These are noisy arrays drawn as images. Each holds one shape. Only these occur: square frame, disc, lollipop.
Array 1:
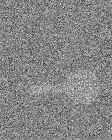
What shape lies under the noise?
lollipop
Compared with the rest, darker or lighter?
lighter
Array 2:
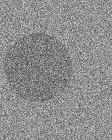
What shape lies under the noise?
disc
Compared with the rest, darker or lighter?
darker
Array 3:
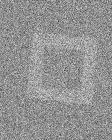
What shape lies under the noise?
square frame
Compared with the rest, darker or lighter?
lighter
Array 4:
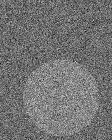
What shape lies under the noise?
disc
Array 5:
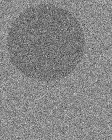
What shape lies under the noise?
disc
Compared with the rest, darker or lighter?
darker
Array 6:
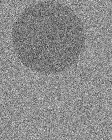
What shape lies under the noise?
disc
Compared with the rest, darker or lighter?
darker
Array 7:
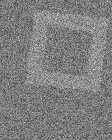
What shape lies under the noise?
square frame
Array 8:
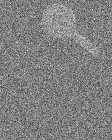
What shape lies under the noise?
lollipop
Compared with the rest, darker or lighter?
lighter
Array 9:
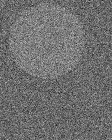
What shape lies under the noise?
disc
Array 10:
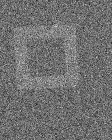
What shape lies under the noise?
square frame
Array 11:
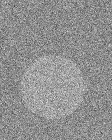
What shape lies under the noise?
disc
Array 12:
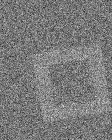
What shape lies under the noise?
square frame
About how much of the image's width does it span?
two thirds
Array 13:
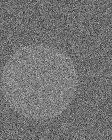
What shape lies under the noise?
disc
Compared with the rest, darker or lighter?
lighter
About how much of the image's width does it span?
two thirds
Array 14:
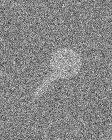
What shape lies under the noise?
lollipop
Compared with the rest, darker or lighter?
lighter
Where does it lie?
centre
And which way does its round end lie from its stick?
up and right
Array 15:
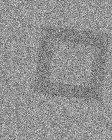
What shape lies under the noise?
square frame
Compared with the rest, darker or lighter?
darker
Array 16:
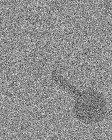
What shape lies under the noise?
lollipop
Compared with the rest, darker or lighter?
darker
